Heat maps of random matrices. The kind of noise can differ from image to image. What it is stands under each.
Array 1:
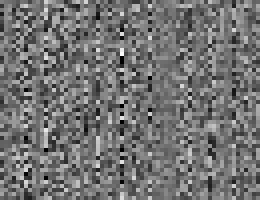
columns of uneven size
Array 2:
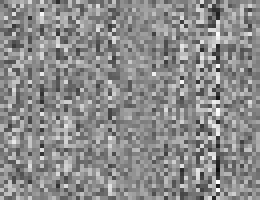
columns of uneven size
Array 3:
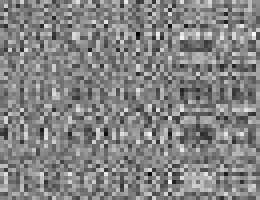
low rank plus noise
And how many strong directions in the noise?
two
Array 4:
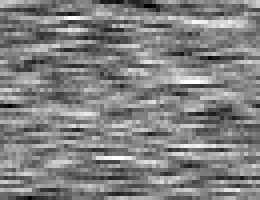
streaked along the rows
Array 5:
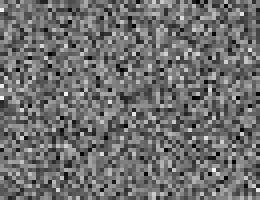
independent entries
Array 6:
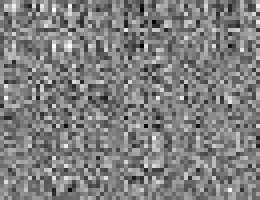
low rank plus noise
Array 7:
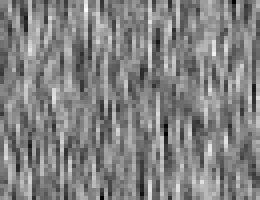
streaked along the columns
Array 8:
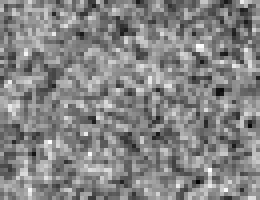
blotchy
